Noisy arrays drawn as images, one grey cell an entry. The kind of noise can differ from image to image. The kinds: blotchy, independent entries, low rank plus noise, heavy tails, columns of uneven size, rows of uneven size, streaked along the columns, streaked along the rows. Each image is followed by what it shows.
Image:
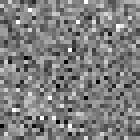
heavy tails
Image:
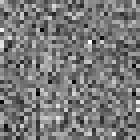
low rank plus noise
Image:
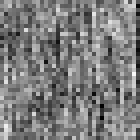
streaked along the columns
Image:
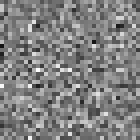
low rank plus noise
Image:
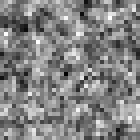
blotchy
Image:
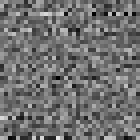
rows of uneven size
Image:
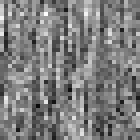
streaked along the columns
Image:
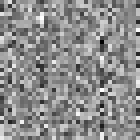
columns of uneven size
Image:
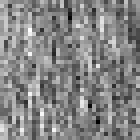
streaked along the columns
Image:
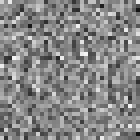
low rank plus noise
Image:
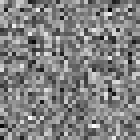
low rank plus noise
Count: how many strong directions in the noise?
two
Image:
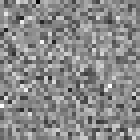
independent entries
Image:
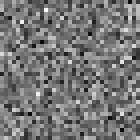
independent entries
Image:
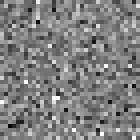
heavy tails
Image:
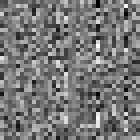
columns of uneven size
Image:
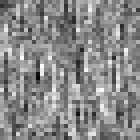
streaked along the columns
